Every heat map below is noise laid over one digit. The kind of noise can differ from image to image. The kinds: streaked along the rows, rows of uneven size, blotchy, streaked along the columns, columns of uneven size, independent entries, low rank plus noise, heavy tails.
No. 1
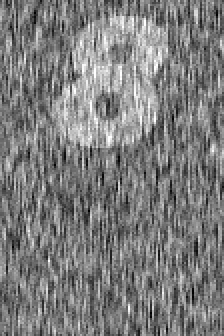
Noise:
streaked along the columns
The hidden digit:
8
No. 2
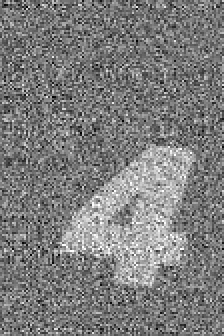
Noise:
low rank plus noise
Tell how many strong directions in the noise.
five to eight
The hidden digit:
4
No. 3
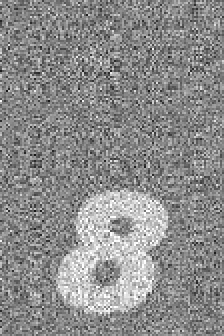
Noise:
low rank plus noise
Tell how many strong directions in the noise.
three or four
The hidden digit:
8
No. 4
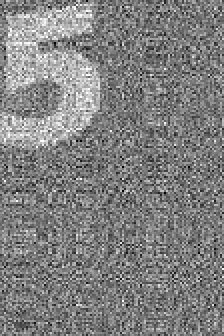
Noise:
low rank plus noise
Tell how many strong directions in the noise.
two
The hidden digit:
5
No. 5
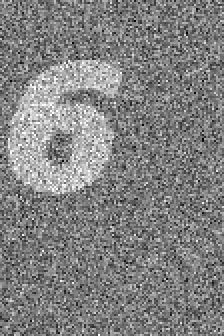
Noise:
independent entries
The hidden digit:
6
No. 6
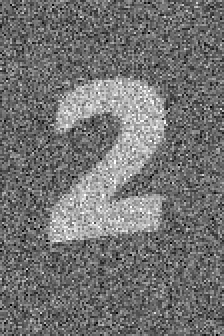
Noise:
independent entries
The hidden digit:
2
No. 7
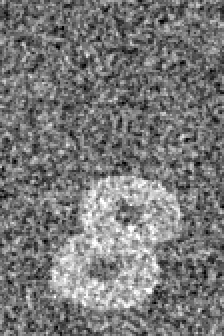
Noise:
blotchy
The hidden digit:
8
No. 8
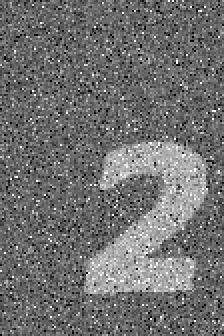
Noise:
heavy tails
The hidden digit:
2
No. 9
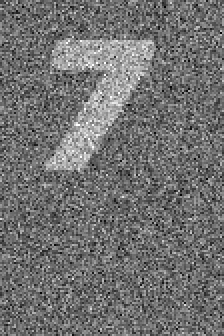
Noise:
independent entries
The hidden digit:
7
